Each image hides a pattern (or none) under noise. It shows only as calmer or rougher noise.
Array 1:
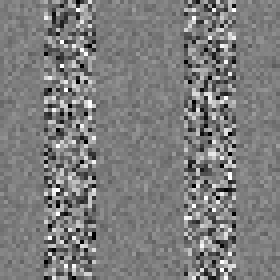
vertical stripes
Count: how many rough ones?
2
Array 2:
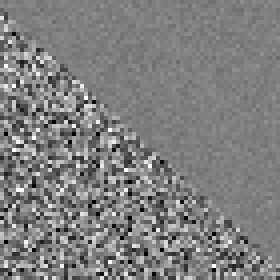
a sharp edge
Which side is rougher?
bottom left
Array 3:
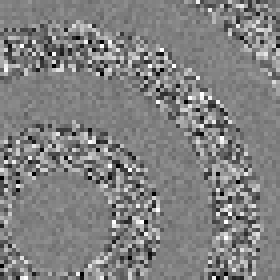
rings round one point
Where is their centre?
bottom left
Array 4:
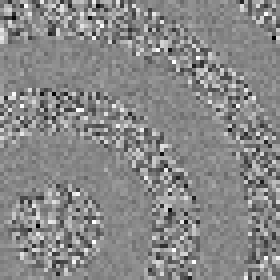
rings round one point
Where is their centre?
bottom left
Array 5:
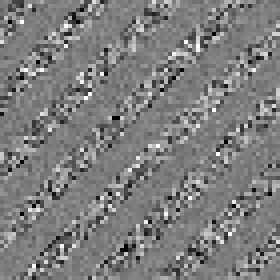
diagonal stripes
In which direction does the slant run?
bottom left to top right
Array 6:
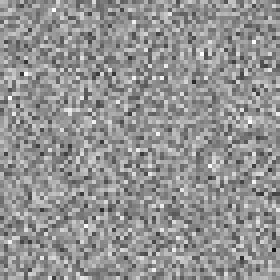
only noise
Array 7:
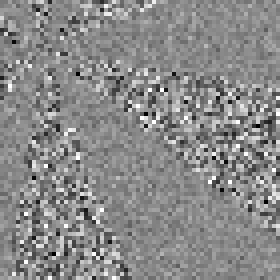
spokes from one point
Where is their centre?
top left
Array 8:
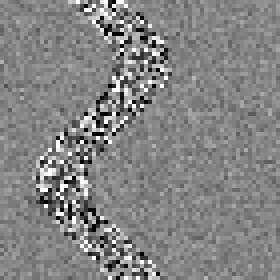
a wavy band
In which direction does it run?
top to bottom
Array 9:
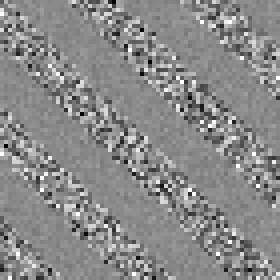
diagonal stripes
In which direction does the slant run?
top left to bottom right
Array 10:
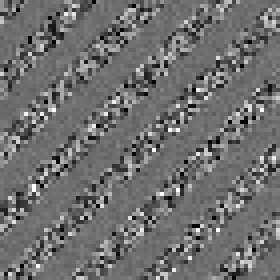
diagonal stripes
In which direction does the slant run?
bottom left to top right
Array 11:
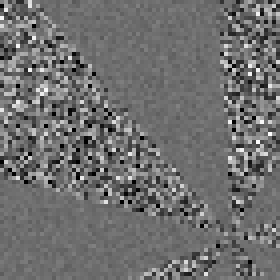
spokes from one point
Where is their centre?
bottom right
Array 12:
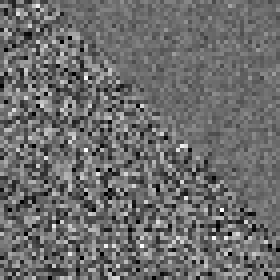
a sharp edge
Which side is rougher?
bottom left
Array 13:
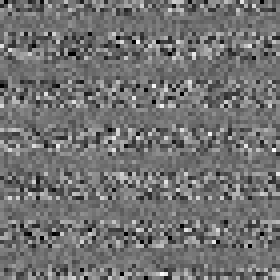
horizontal stripes
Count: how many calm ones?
6
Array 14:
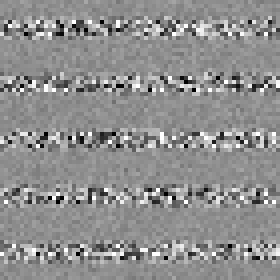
horizontal stripes
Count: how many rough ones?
5
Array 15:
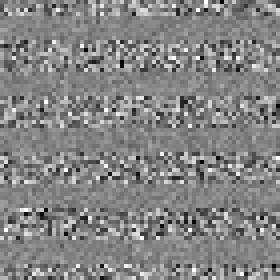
horizontal stripes
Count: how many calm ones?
5
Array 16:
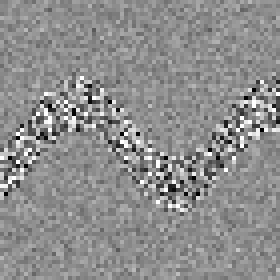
a wavy band
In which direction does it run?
left to right
